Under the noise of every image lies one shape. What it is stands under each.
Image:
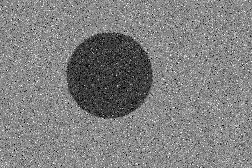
dark disc
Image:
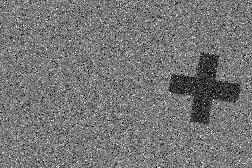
dark cross, middle right
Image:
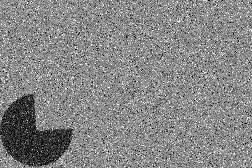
dark disc with a wedge cut out, bottom left
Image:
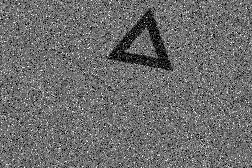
dark triangle frame, top middle
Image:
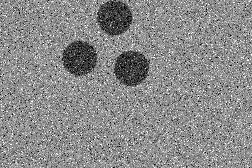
dark three dots
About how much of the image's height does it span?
half
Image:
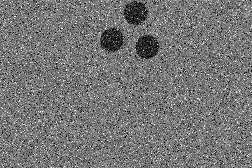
dark three dots, top middle
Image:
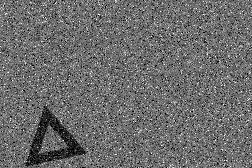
dark triangle frame, bottom left
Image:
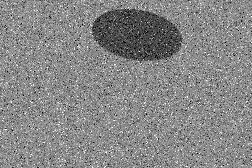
dark ellipse, top middle
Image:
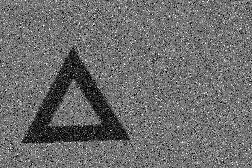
dark triangle frame
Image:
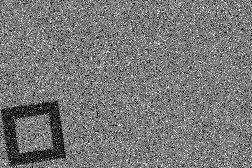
dark square frame, bottom left
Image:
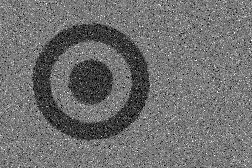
dark bullseye
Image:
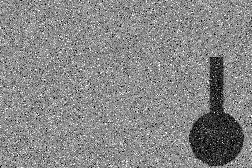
dark lollipop
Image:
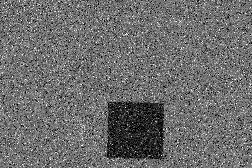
dark square, bottom middle
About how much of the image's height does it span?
a third
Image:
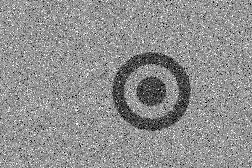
dark bullseye
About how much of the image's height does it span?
half
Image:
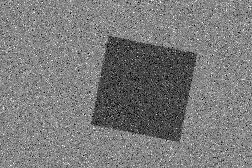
dark square
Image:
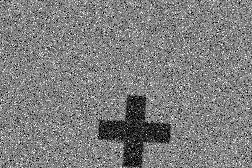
dark cross, bottom middle
